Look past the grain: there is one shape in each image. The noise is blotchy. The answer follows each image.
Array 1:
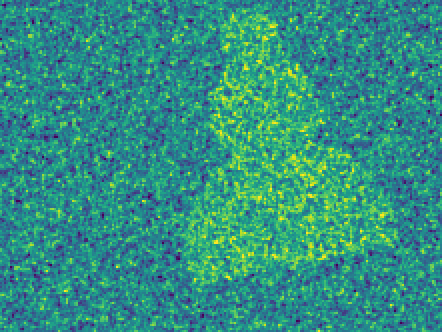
chess pawn
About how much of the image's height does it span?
nearly all
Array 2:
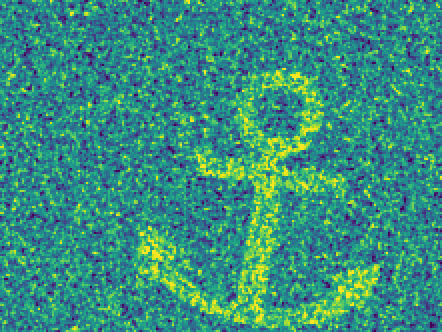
anchor
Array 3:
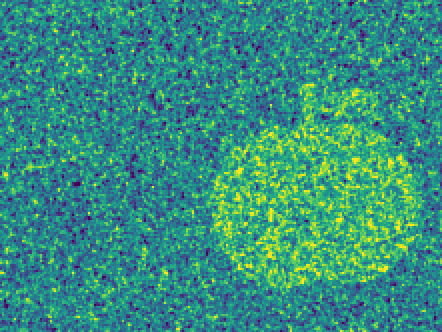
apple
